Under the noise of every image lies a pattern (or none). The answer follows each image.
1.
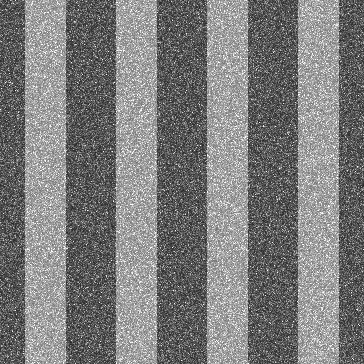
vertical stripes
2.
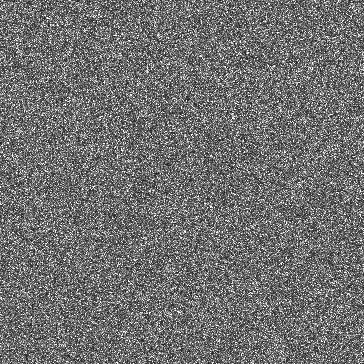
only noise
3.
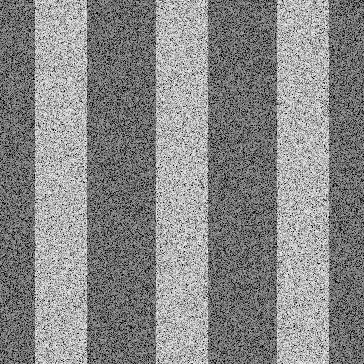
vertical stripes
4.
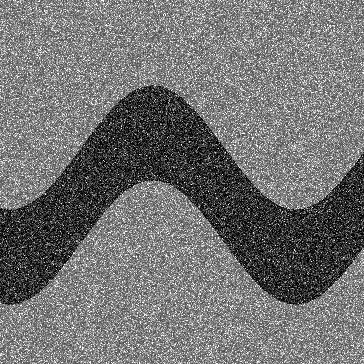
a wavy band
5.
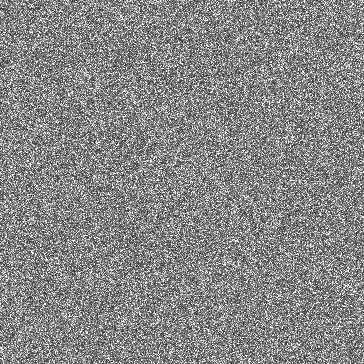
only noise
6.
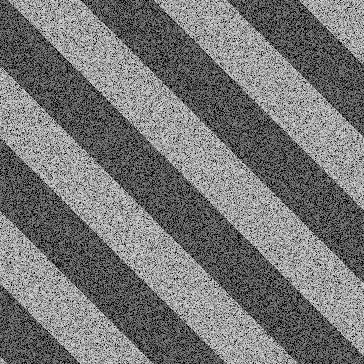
diagonal stripes
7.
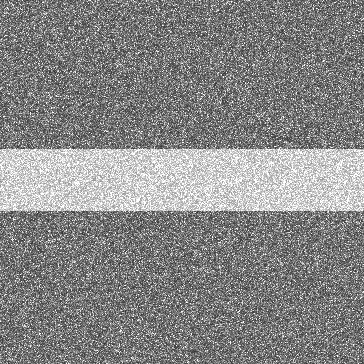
one horizontal stripe
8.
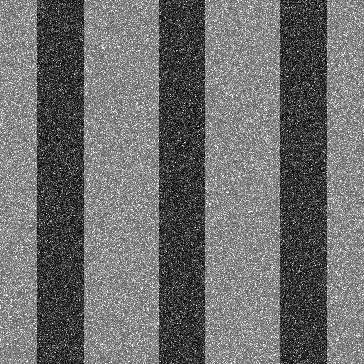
vertical stripes
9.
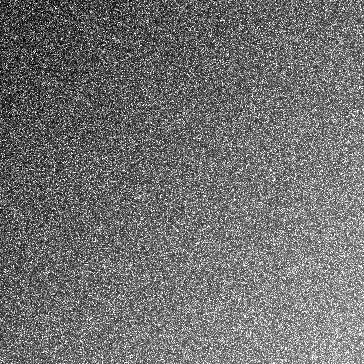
a smooth slope
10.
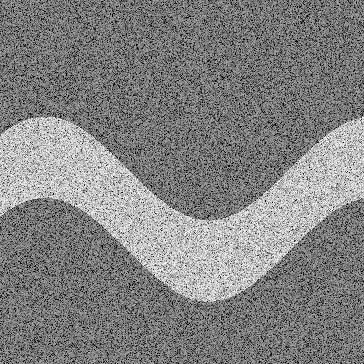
a wavy band
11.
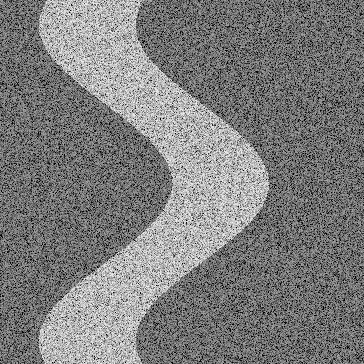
a wavy band
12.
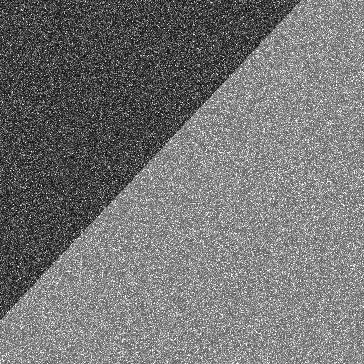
a sharp edge
